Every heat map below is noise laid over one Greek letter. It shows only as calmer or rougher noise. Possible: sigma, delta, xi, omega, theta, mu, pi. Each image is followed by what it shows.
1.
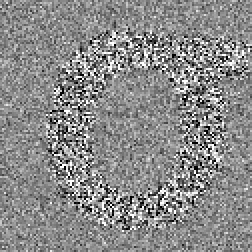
sigma
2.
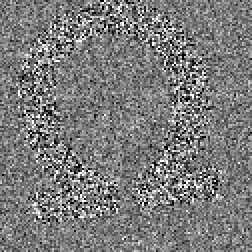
omega
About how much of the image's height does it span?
nearly all
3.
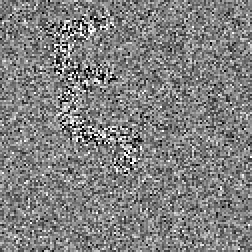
xi
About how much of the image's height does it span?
two thirds
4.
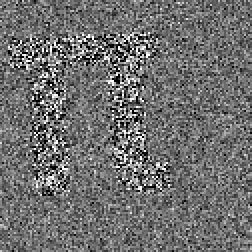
pi
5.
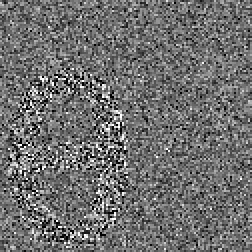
theta
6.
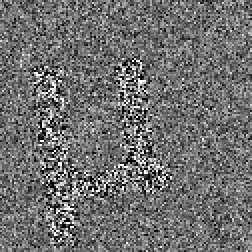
mu
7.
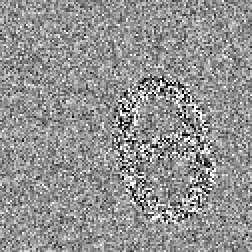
theta
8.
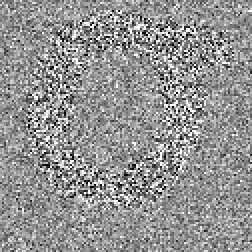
sigma
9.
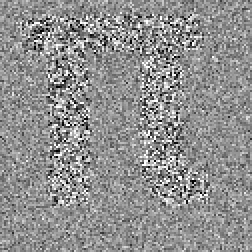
pi
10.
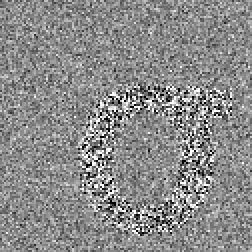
sigma
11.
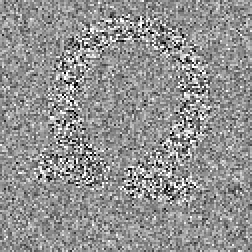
omega
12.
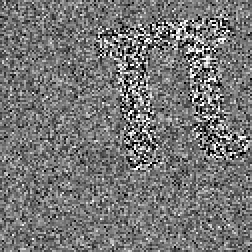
pi
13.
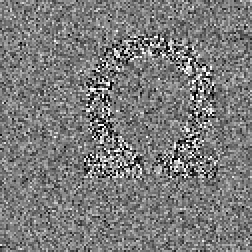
omega
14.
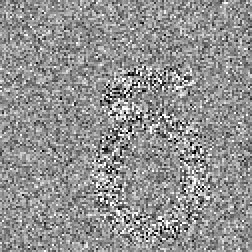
delta
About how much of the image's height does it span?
two thirds
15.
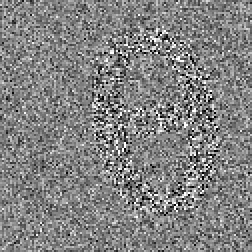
theta
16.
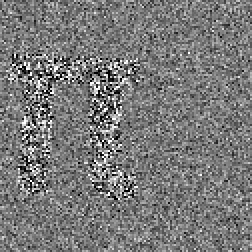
pi
